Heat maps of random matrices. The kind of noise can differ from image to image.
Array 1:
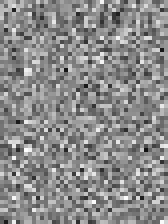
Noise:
low rank plus noise
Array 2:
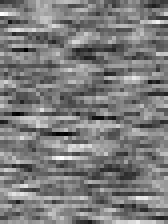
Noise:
streaked along the rows
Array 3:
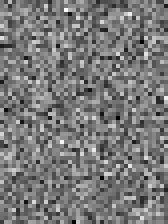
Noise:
independent entries
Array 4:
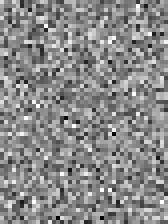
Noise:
independent entries
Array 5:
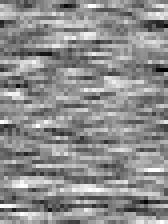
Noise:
streaked along the rows
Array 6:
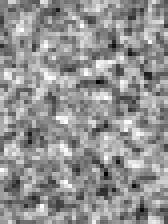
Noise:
blotchy
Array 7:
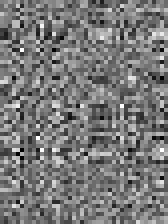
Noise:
low rank plus noise
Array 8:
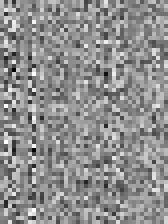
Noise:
columns of uneven size
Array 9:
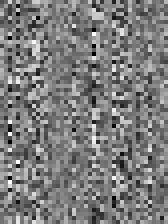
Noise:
columns of uneven size
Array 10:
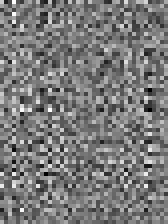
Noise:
low rank plus noise
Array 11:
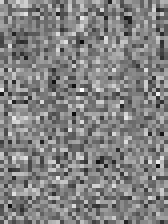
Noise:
low rank plus noise
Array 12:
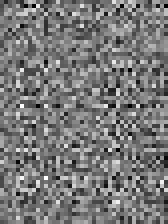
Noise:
low rank plus noise
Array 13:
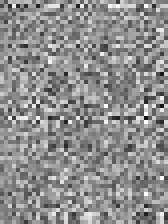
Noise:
low rank plus noise
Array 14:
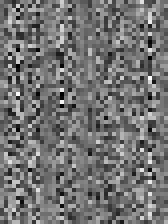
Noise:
columns of uneven size
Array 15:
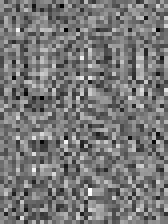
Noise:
low rank plus noise
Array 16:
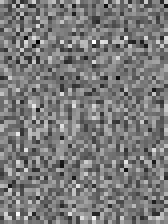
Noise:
low rank plus noise
